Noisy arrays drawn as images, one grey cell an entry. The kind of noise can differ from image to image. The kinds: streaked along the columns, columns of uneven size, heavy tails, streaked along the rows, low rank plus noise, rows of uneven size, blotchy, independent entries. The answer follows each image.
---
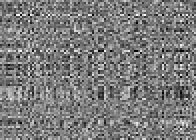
low rank plus noise
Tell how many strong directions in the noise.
two
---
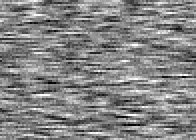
streaked along the rows
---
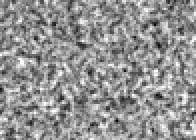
blotchy
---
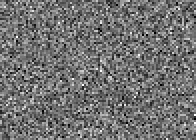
independent entries
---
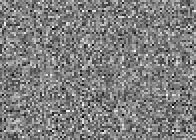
low rank plus noise
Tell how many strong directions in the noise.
five to eight
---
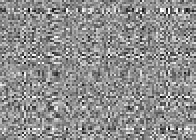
low rank plus noise
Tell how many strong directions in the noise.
two
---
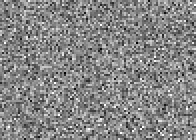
independent entries
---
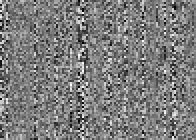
columns of uneven size
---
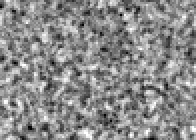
blotchy
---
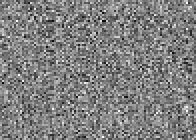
low rank plus noise
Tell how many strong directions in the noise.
five to eight
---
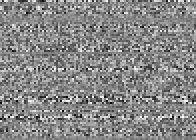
rows of uneven size
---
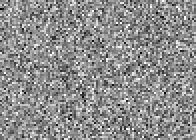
independent entries
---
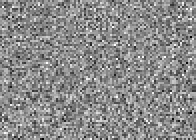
low rank plus noise
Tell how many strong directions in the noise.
five to eight
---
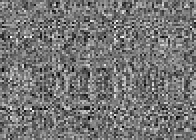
low rank plus noise
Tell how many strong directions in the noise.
three or four
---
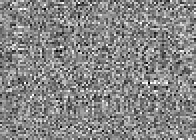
low rank plus noise
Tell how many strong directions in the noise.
five to eight
